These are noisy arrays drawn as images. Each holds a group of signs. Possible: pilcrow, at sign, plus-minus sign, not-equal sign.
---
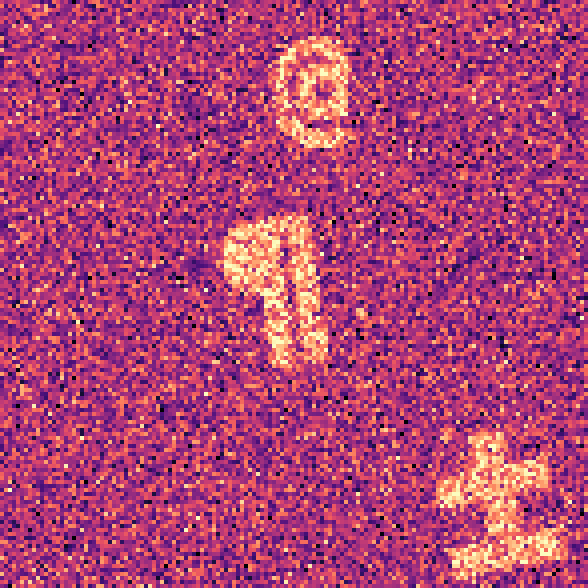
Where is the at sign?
top middle
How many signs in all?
3
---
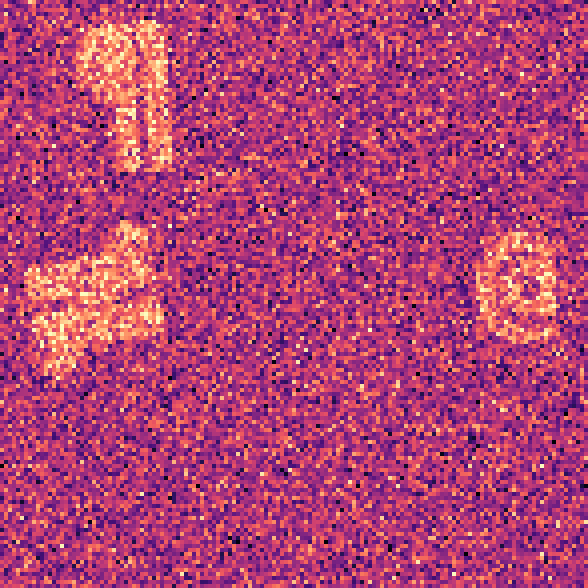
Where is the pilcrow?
top left
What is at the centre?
nothing
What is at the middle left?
not-equal sign
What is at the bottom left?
nothing
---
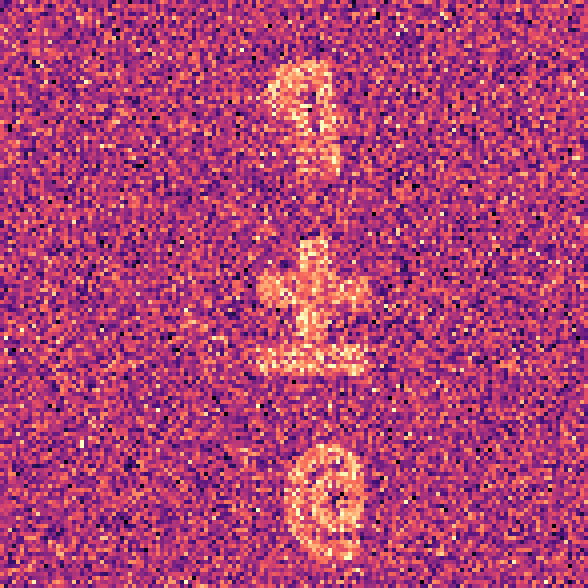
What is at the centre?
plus-minus sign
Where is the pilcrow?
top middle
